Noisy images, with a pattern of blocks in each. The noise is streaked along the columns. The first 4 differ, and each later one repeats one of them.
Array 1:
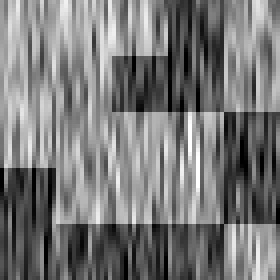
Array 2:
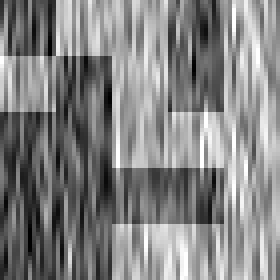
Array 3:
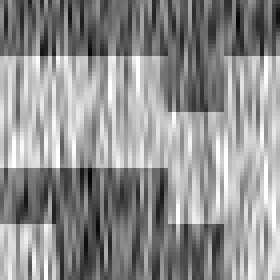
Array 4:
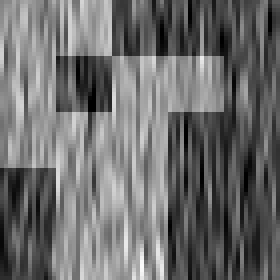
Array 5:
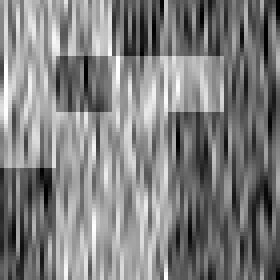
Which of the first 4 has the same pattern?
4
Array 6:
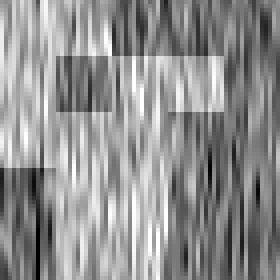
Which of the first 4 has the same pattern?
4
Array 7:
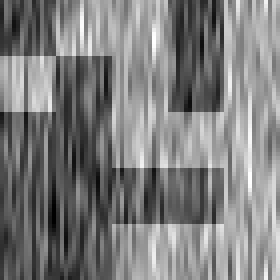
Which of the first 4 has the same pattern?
2
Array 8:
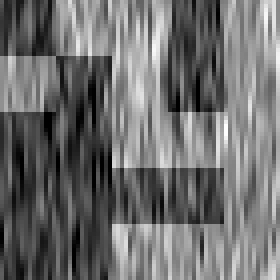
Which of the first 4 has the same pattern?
2
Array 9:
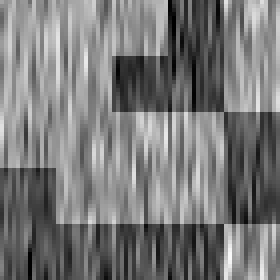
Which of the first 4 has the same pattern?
1
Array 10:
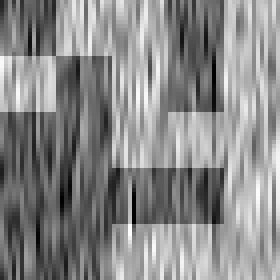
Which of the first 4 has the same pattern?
2
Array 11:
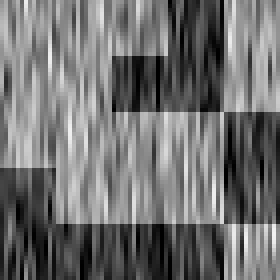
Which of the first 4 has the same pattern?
1
